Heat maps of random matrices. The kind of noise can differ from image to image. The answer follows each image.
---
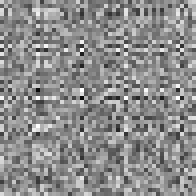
low rank plus noise
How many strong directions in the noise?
one
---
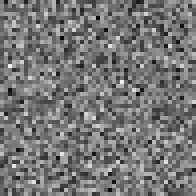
independent entries
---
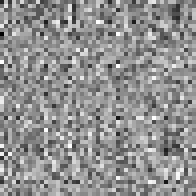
low rank plus noise
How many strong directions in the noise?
three or four
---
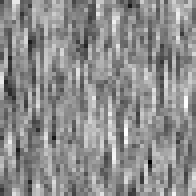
streaked along the columns
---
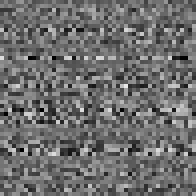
rows of uneven size
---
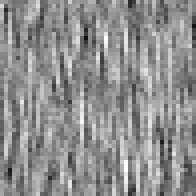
streaked along the columns
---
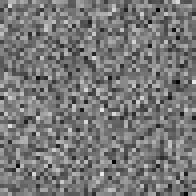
independent entries
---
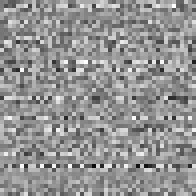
rows of uneven size
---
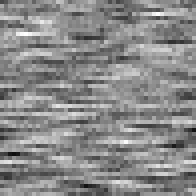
streaked along the rows
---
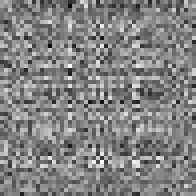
low rank plus noise
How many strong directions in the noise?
two
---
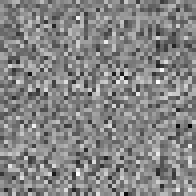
low rank plus noise
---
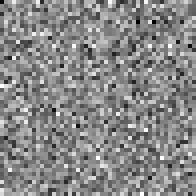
independent entries
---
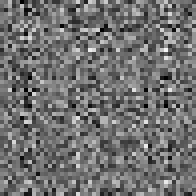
low rank plus noise
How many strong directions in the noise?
three or four
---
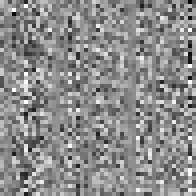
columns of uneven size
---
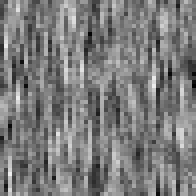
streaked along the columns
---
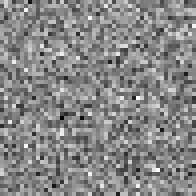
independent entries
